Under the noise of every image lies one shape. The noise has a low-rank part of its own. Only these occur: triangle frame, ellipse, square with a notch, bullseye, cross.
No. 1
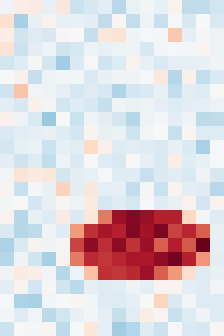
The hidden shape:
ellipse
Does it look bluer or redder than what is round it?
redder
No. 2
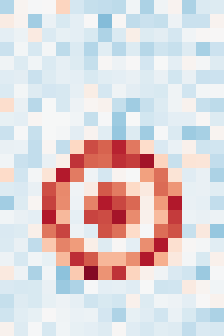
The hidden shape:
bullseye
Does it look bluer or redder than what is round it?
redder
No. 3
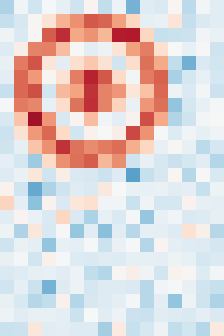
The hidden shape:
bullseye
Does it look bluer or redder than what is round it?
redder
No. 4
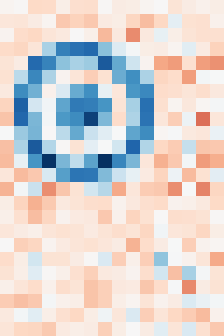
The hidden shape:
bullseye
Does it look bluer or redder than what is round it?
bluer
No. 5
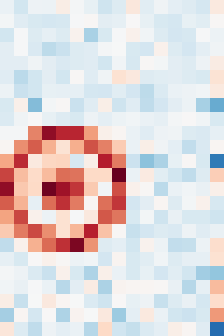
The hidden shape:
bullseye
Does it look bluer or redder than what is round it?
redder
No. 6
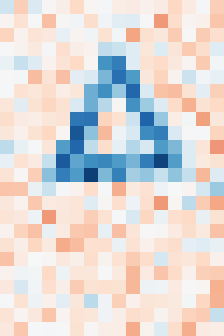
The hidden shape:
triangle frame
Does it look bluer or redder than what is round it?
bluer
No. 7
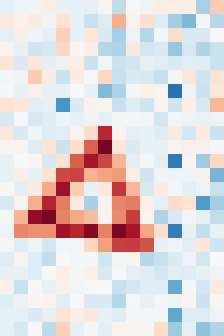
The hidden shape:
triangle frame
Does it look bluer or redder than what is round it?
redder
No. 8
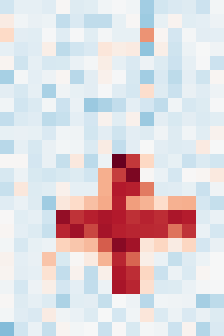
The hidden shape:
cross
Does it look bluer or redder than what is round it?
redder
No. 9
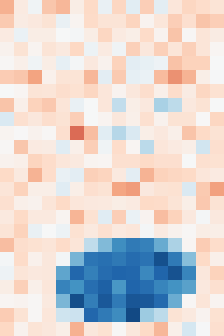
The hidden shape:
ellipse
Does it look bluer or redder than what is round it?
bluer
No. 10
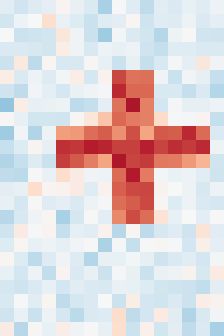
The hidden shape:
cross
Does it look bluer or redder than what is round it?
redder
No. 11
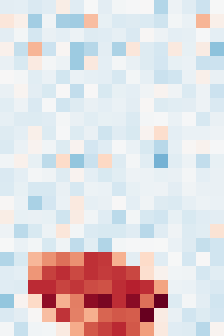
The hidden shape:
ellipse
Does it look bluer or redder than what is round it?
redder
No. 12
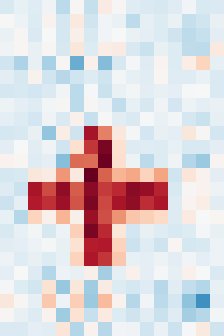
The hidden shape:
cross
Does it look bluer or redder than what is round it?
redder
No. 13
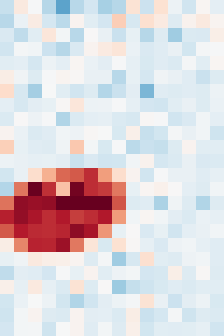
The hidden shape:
ellipse
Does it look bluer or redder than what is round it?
redder
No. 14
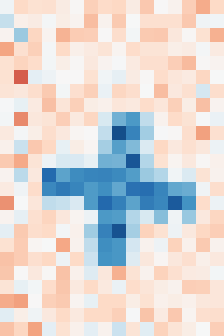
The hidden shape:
cross
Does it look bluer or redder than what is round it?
bluer
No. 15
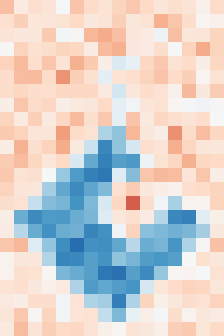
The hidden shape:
square with a notch
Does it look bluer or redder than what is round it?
bluer
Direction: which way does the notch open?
up and right
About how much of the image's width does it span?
nearly all
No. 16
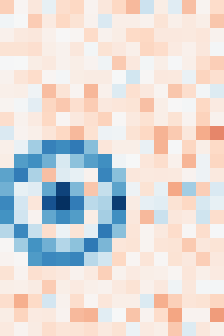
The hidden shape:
bullseye
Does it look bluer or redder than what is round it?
bluer
